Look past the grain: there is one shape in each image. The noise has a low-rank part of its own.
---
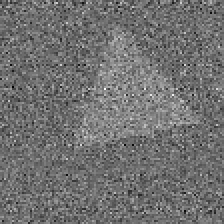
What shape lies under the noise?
triangle
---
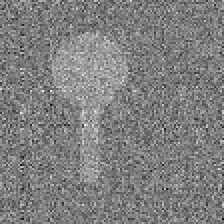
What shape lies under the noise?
lollipop
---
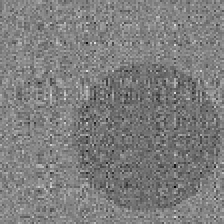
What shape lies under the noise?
disc
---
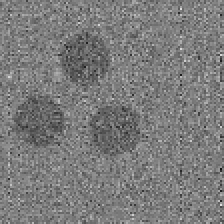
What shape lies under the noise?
three dots
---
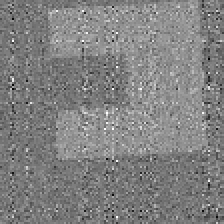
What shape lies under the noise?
square with a notch
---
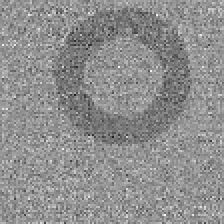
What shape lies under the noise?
ring
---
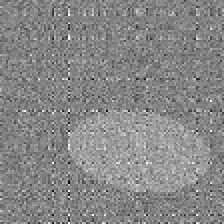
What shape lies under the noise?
ellipse
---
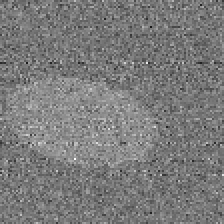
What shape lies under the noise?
ellipse
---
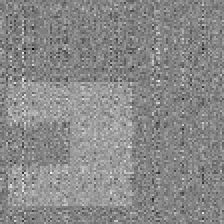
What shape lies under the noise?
square with a notch
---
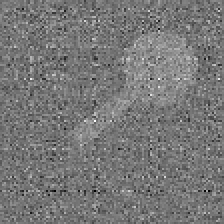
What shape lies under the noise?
lollipop
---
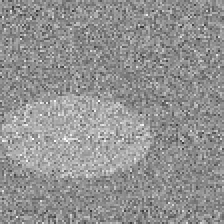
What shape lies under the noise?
ellipse
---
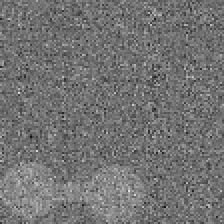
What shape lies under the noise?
dumbbell
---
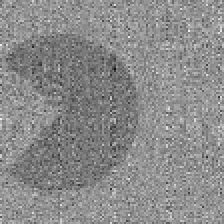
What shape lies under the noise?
disc with a wedge cut out
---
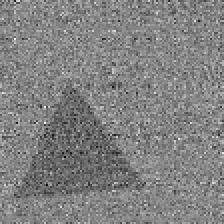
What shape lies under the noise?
triangle
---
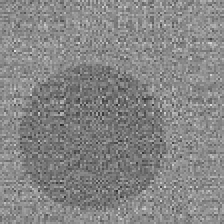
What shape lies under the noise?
disc
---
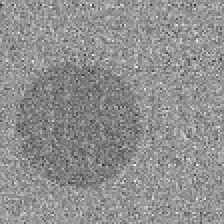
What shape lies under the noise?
disc
